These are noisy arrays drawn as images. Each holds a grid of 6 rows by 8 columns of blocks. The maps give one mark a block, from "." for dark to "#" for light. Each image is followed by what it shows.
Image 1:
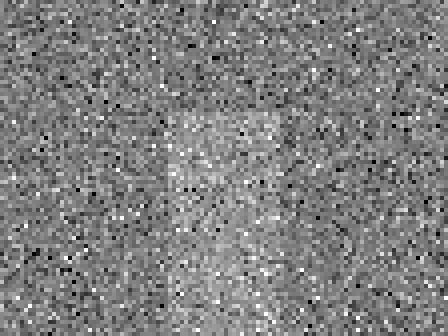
. . . . . . . .
. . . . . . . .
. . . # # . . .
. . . # # . . .
. . . # # . . .
. . . # # . . .
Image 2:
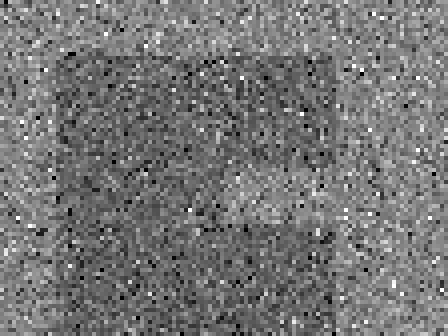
# # # # # # # #
# . . . . . # #
# . . . . . # #
# . . . # # # #
# . . . . . # #
# . . . . . # #
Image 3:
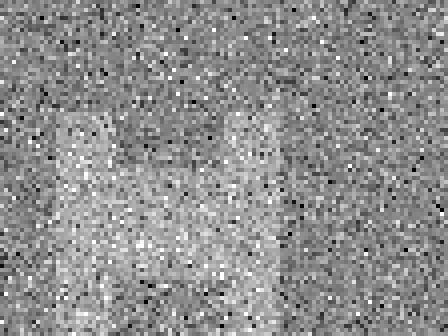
. . . . . . . .
. . . . . . . .
. # . . # . . .
. # # # # . . .
. # # # # . . .
. # . . # . . .
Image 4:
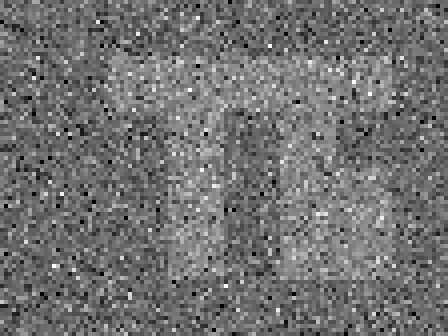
. . . . . . . .
. . # # # # # .
. . . # . # . .
. . . # . # # .
. . . # . # # .
. . . . . . . .
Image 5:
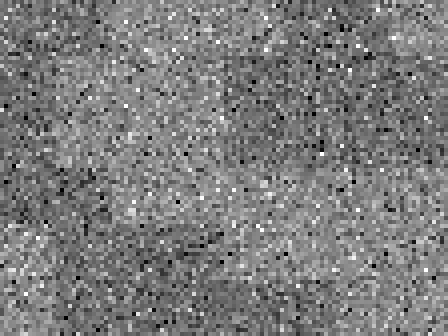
. . # # # . . #
. # # # . . . .
. # # # . . . .
. . # # # # # #
# . . . # # # #
# . . . . . # #
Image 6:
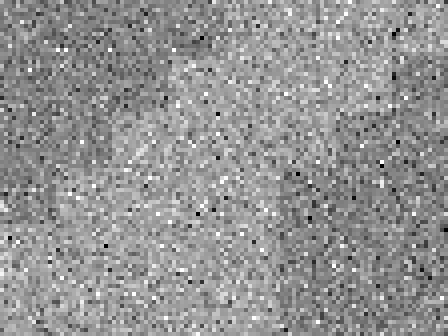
. . . . # # # #
. . . # # # # .
. . # # # # . .
. # # # # . . .
# # # # # . . .
# # # # # . . .
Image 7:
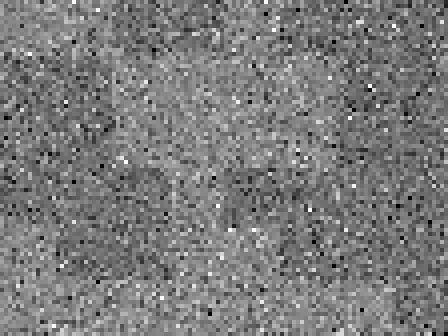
# # . . # . . .
. . # # # # . .
. . # # # # . .
. . . # . . . .
# . . # # . . .
# # # # # # # .
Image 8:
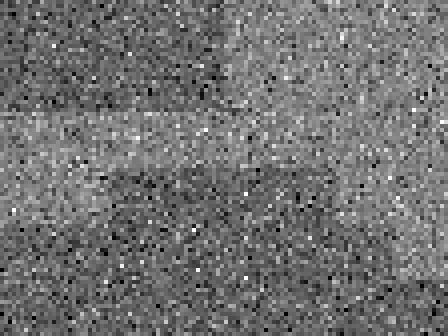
. . . . # # # #
. . . . # # # #
# # # # # # # #
# # . . . . # #
. . . . . . . #
. . . . . . . .
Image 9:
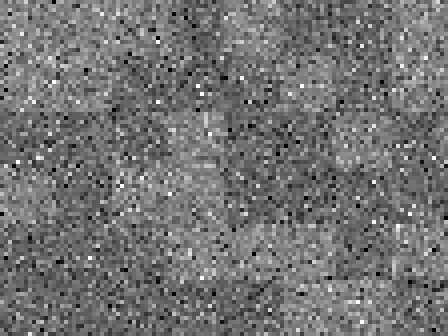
# # # . # . . #
# # . . . # . #
. . . # . . # .
# . # # . . . .
. . . # # # . #
. . . . . # # .
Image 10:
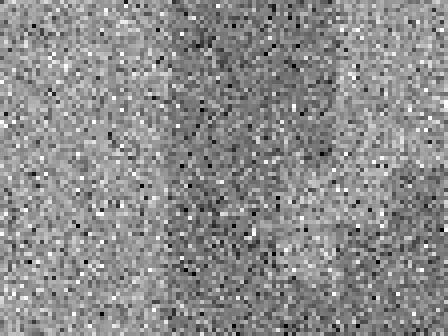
# # # . . . # #
# # # . . . # #
# # # . . . # #
# # # . . # # .
# # # . . # . .
# # # . . . . .
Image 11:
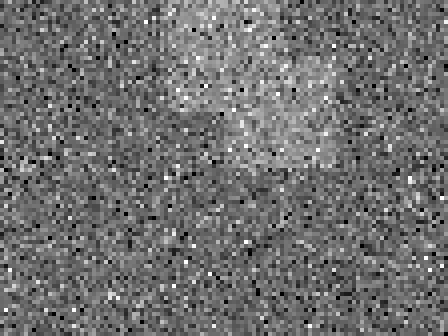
. . . # # . . .
. . . # # # . .
. . . . # # . .
. . . . . . . .
. . . . . . . .
. . . . . . . .
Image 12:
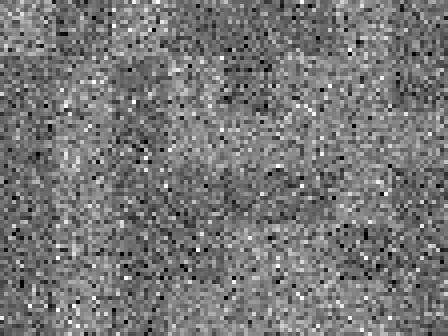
# . # . . . # .
. # . # . # # .
. # . # # # # #
. # . . . . # .
. # . . # # . .
. # . # # # # .
